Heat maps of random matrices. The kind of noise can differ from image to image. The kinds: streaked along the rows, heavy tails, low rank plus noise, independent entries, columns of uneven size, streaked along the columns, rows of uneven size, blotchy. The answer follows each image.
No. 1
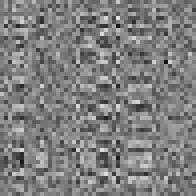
low rank plus noise
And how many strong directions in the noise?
one
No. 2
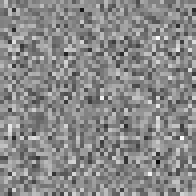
low rank plus noise
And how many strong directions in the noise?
five to eight
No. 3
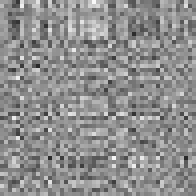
low rank plus noise
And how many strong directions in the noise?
one
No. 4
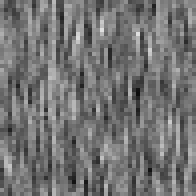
streaked along the columns
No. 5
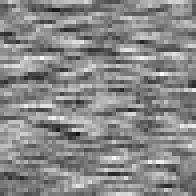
streaked along the rows
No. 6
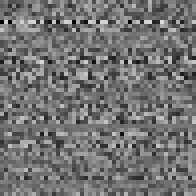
rows of uneven size
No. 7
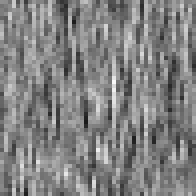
streaked along the columns
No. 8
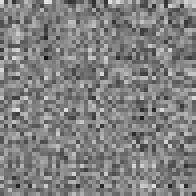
low rank plus noise
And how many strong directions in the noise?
two
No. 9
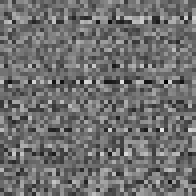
rows of uneven size
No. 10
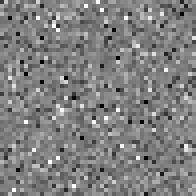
heavy tails
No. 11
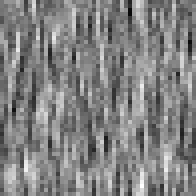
streaked along the columns
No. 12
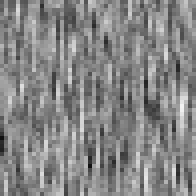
streaked along the columns
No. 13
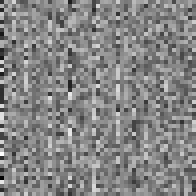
columns of uneven size
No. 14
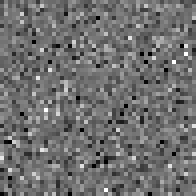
heavy tails
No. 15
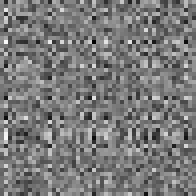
low rank plus noise
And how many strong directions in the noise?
one
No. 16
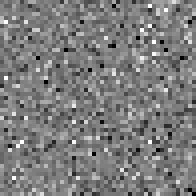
heavy tails
